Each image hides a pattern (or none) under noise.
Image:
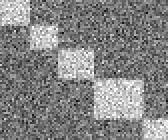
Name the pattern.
blocks along the diagonal
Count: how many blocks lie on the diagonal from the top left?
5
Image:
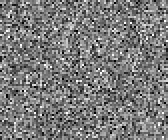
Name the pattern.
only noise
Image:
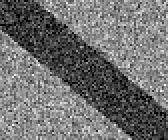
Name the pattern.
a diagonal band
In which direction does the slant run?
top left to bottom right
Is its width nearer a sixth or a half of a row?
a half
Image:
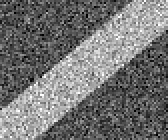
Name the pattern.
a diagonal band
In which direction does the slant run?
bottom left to top right
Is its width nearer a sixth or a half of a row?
a half
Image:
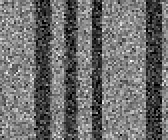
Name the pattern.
bands of columns
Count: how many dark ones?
4
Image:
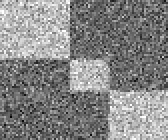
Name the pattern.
blocks along the diagonal
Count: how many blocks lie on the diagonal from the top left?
3
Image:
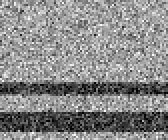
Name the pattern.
bands of rows
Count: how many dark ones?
2
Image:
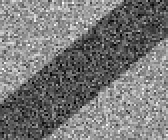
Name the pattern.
a diagonal band
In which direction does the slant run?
bottom left to top right
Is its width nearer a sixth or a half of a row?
a half
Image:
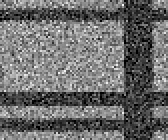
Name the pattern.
bands of rows crossing bands of columns
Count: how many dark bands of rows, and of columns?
3 and 1
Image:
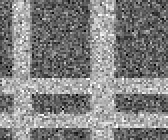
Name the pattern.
bands of rows crossing bands of columns
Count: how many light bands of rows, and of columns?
2 and 2
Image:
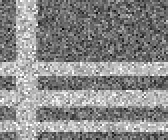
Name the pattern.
bands of rows crossing bands of columns
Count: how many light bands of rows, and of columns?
3 and 1
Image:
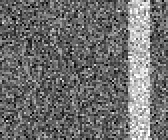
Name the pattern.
one band of columns
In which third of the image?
right
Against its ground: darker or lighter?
lighter
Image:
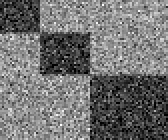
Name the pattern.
blocks along the diagonal
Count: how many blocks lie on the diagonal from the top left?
3
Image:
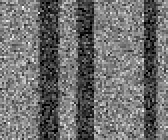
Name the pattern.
bands of columns
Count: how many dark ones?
3
